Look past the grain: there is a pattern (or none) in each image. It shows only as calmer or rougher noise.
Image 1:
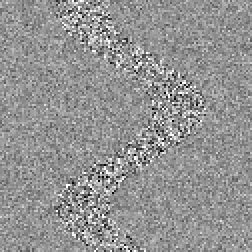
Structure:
a wavy band
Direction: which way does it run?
top to bottom
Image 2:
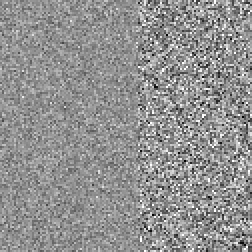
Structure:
a sharp edge
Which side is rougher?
right
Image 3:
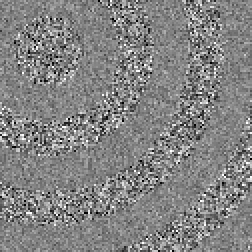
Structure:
rings round one point
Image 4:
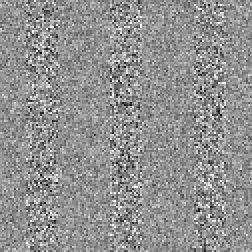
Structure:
vertical stripes
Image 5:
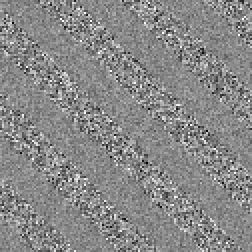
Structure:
diagonal stripes
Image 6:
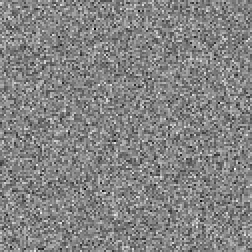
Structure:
only noise
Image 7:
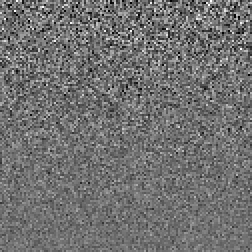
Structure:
a smooth slope
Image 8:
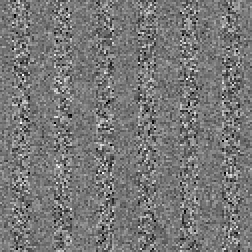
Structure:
vertical stripes
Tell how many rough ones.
6
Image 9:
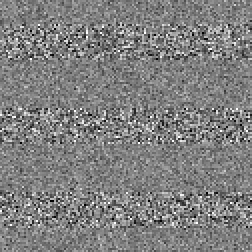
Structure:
horizontal stripes
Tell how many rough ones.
3
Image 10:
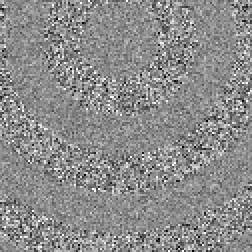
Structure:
rings round one point
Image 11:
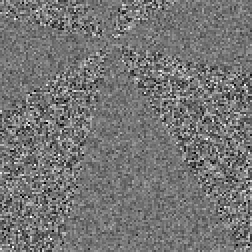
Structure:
spokes from one point
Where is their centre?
top middle
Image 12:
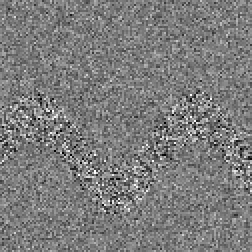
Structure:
a wavy band
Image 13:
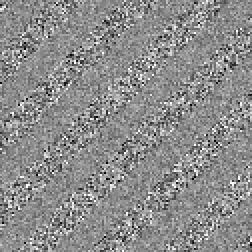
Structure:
diagonal stripes
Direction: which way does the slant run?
bottom left to top right
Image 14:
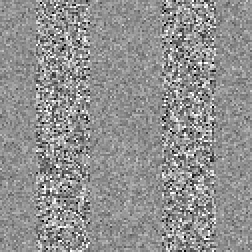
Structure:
vertical stripes
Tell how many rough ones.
2
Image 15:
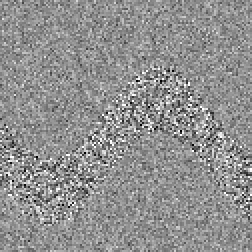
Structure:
a wavy band
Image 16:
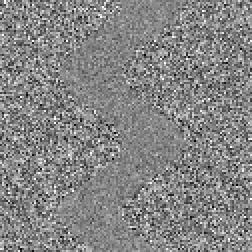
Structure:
a wavy band
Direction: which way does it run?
top to bottom
